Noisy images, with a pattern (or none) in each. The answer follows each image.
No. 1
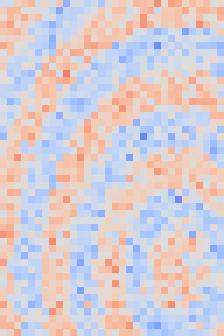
rings round one point
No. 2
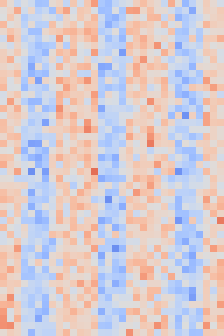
vertical stripes
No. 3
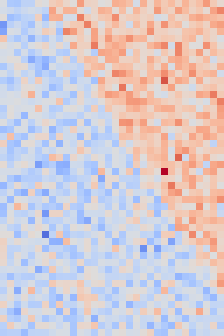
a sharp edge
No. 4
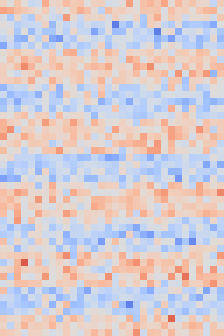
horizontal stripes
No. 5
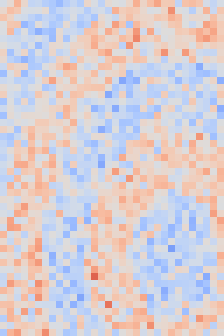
rings round one point
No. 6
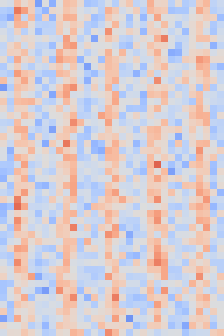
vertical stripes
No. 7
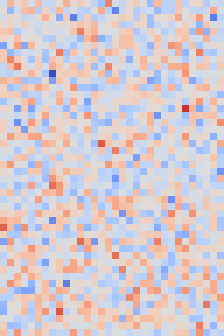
only noise
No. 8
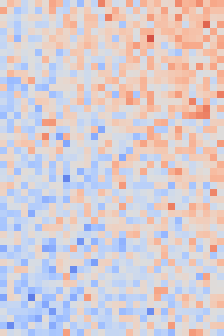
a smooth slope
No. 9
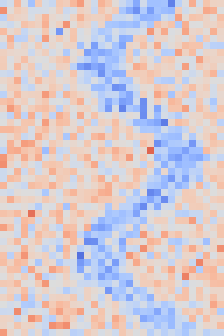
a wavy band
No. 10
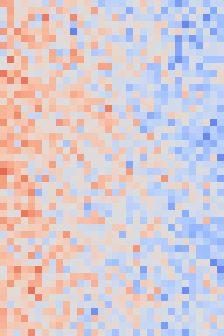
a smooth slope
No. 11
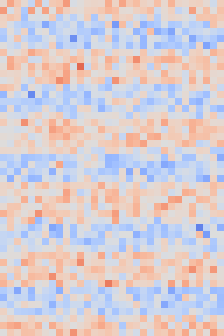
horizontal stripes
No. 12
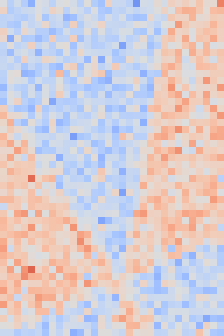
spokes from one point
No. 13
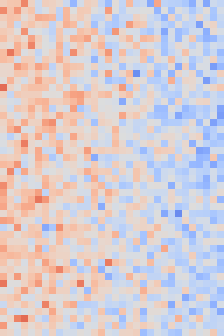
a smooth slope
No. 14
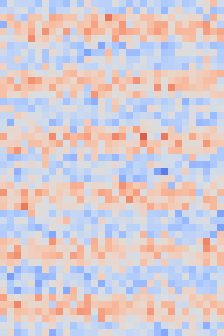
horizontal stripes
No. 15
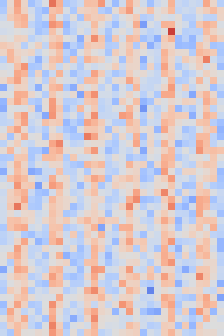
vertical stripes
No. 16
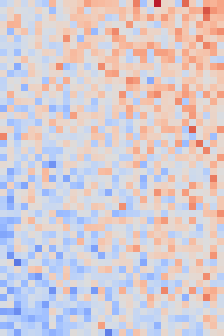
a smooth slope
